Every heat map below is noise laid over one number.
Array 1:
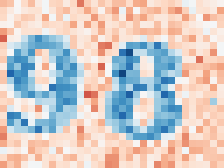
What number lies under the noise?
98
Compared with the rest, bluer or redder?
bluer
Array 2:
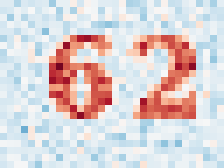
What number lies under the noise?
62
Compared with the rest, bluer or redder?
redder
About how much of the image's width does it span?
two thirds
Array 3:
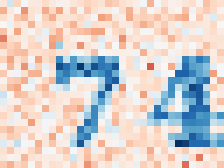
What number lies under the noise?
74
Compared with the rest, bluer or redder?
bluer
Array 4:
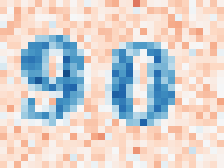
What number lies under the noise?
90
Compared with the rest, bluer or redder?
bluer
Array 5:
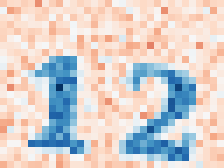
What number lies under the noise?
12
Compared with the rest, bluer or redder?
bluer
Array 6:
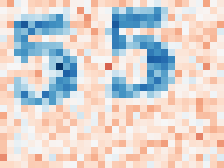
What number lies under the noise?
55
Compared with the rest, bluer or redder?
bluer
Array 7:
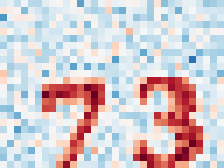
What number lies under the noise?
73
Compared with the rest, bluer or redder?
redder
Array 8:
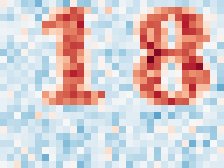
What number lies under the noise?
18
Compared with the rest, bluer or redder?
redder
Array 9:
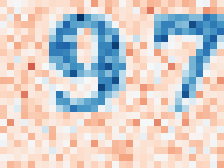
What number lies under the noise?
97
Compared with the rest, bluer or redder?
bluer
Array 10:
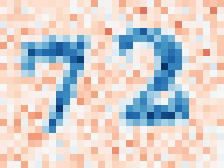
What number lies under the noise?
72
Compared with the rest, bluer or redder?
bluer
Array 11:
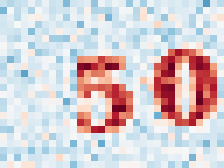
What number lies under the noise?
50
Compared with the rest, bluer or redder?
redder
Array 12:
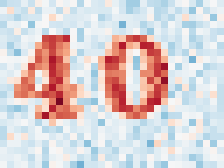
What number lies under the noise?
40
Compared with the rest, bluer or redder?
redder
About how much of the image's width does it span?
two thirds
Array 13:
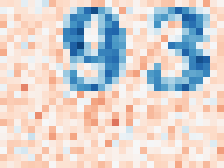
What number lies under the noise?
93
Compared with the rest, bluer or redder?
bluer
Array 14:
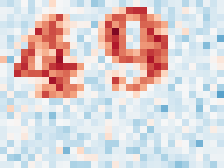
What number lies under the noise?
49
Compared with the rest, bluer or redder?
redder
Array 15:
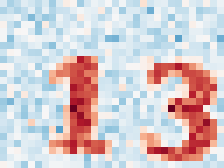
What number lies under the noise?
13
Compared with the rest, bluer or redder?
redder
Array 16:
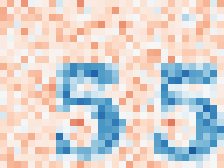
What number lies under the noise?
55
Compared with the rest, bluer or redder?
bluer
